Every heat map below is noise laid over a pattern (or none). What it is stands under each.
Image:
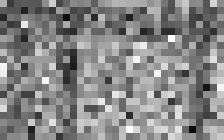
bands of rows crossing bands of columns
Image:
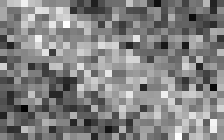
a diagonal band
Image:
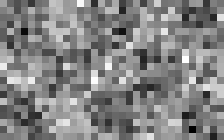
a checkerboard
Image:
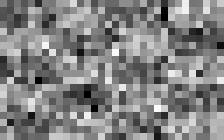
a checkerboard
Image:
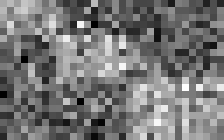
blocks along the diagonal
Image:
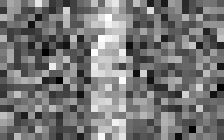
one band of columns
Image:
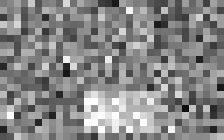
one block
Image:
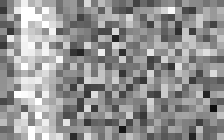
one band of columns
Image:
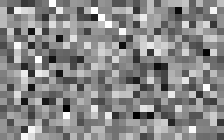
only noise
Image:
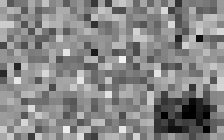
one block
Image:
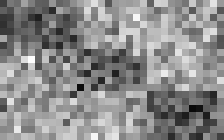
blocks along the diagonal
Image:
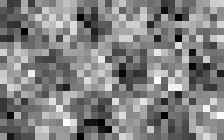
a checkerboard
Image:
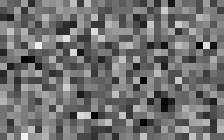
only noise
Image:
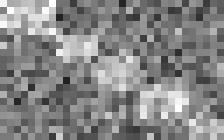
blocks along the diagonal
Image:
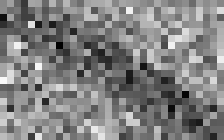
a diagonal band
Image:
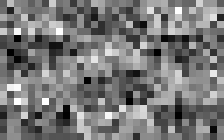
a checkerboard
